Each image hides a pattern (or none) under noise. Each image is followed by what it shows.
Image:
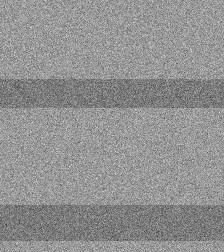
bands of rows
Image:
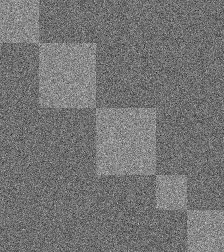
blocks along the diagonal
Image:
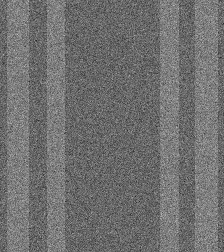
bands of columns
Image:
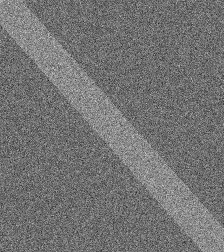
a diagonal band
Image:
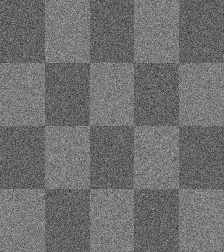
a checkerboard
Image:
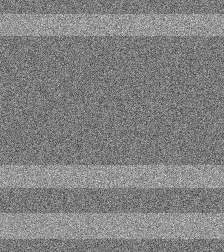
bands of rows
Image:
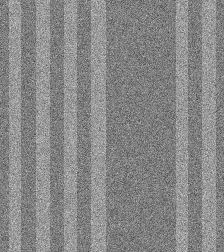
bands of columns
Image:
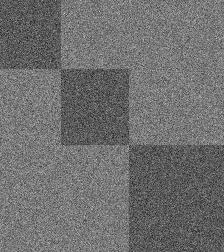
blocks along the diagonal
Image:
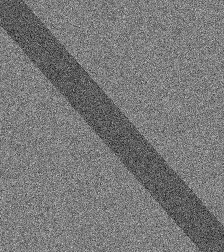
a diagonal band
